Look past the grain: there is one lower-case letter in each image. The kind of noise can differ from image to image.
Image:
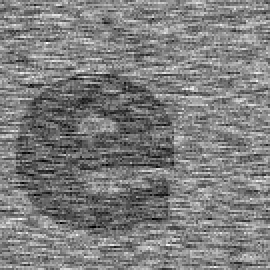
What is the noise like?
streaked along the rows
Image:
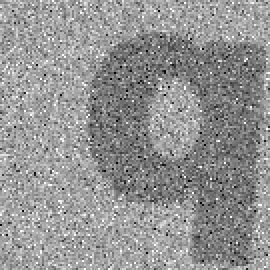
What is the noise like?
heavy tails
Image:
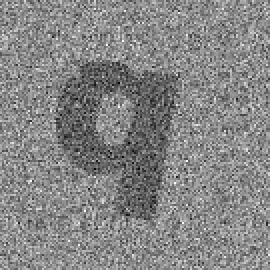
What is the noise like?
low rank plus noise
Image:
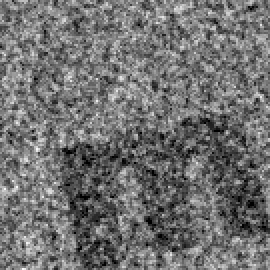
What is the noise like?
blotchy
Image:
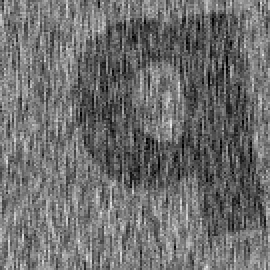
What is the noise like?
streaked along the columns
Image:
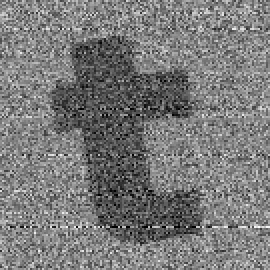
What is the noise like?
rows of uneven size
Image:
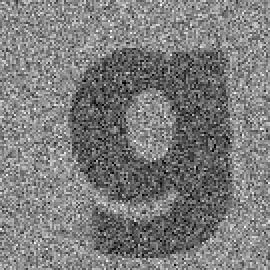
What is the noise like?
independent entries
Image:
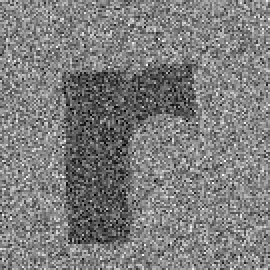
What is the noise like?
independent entries
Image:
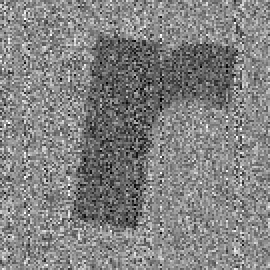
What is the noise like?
columns of uneven size
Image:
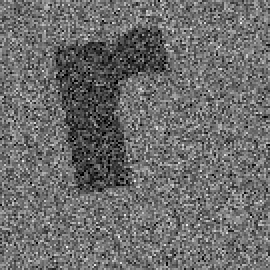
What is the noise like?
independent entries
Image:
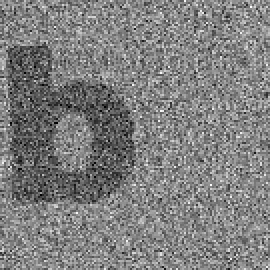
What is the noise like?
low rank plus noise
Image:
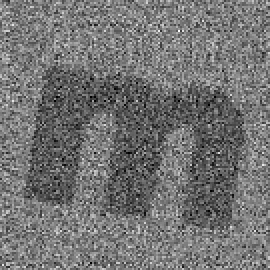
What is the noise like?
low rank plus noise
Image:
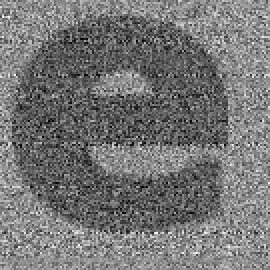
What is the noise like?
rows of uneven size
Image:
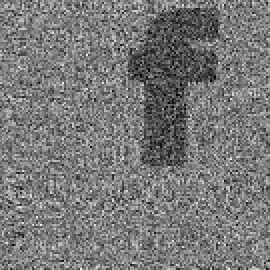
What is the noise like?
low rank plus noise
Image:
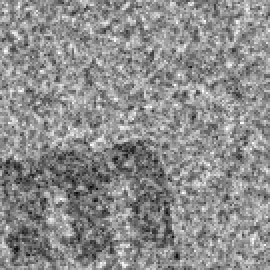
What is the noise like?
blotchy
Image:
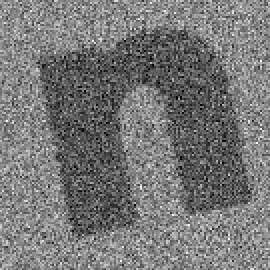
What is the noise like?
low rank plus noise
